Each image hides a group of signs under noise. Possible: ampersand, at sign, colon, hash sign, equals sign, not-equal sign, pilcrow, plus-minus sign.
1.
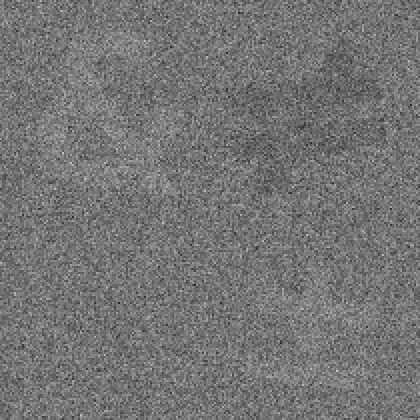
top left: light ampersand; top right: dark not-equal sign; bottom right: light plus-minus sign
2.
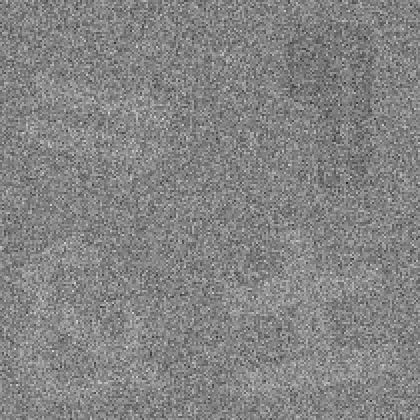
top left: light equals sign; top right: dark pilcrow; bottom left: light ampersand; bottom right: light plus-minus sign
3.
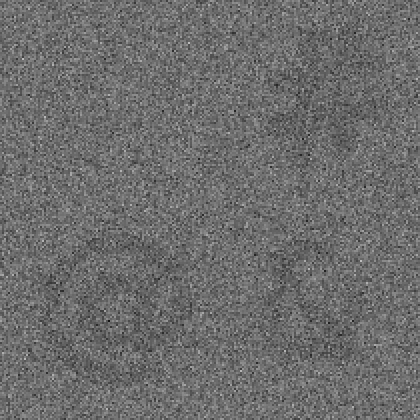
top right: dark hash sign; bottom left: dark at sign; bottom right: dark ampersand
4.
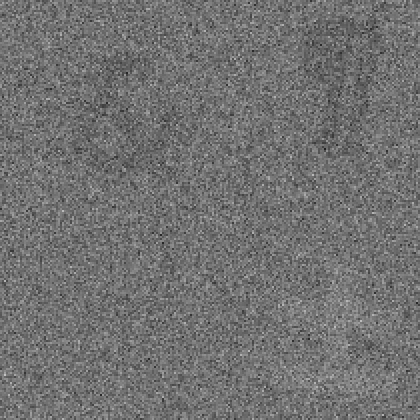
top left: dark ampersand; top right: dark pilcrow; bottom right: light plus-minus sign
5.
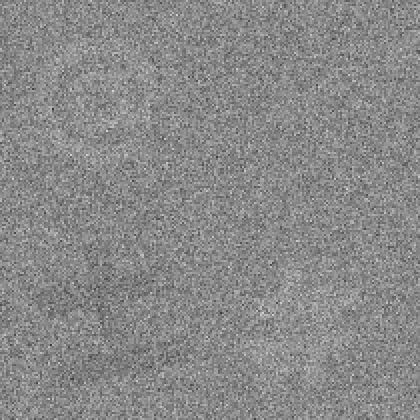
top left: light at sign; bottom left: dark plus-minus sign; bottom right: light hash sign
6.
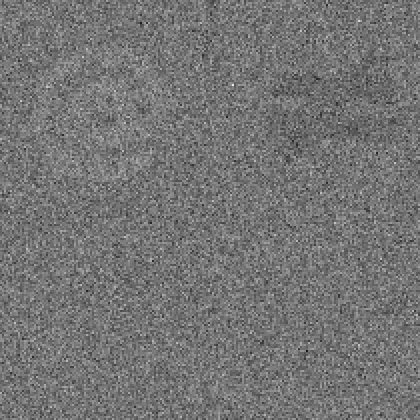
top left: light at sign; top right: dark not-equal sign
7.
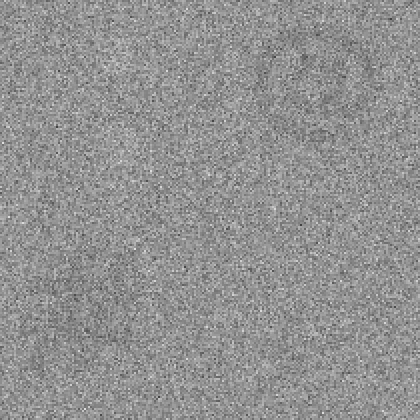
top left: light colon; top right: dark at sign; bottom left: dark hash sign
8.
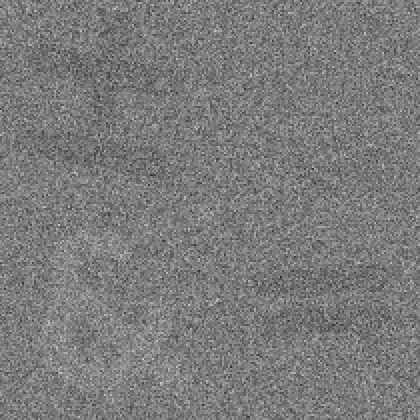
top left: dark plus-minus sign; bottom left: light ampersand; bottom right: dark equals sign
